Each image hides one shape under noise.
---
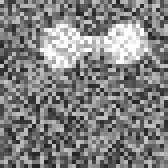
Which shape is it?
dumbbell
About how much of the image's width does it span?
two thirds
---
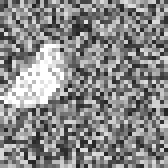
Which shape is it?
half disc
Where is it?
middle left
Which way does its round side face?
down and right
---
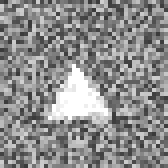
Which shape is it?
triangle
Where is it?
centre
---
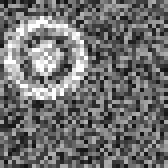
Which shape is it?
bullseye
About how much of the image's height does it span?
half
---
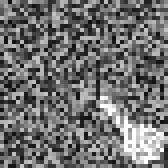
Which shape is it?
lollipop
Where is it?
bottom right
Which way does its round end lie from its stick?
down and right
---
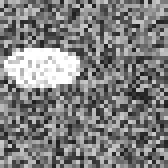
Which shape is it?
ellipse
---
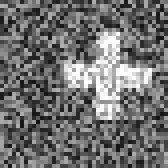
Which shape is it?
cross
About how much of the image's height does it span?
half
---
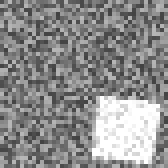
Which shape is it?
square
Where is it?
bottom right
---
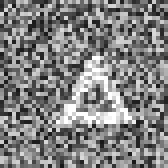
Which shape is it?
triangle frame
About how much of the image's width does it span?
half
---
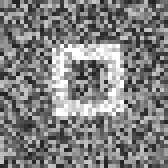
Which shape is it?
square frame
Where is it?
centre
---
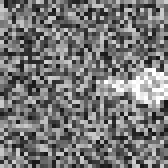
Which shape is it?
lollipop
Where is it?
middle right
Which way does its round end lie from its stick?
right
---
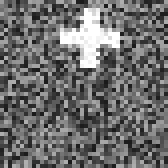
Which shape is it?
cross
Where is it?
top middle
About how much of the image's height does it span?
a third
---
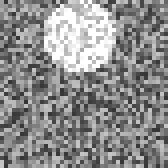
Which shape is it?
disc
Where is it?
top middle
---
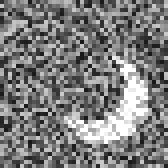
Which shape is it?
crescent
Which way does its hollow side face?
up and left
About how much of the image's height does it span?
half
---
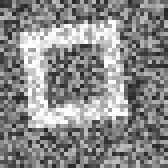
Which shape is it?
square frame
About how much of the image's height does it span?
two thirds
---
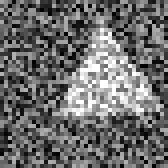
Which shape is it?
triangle
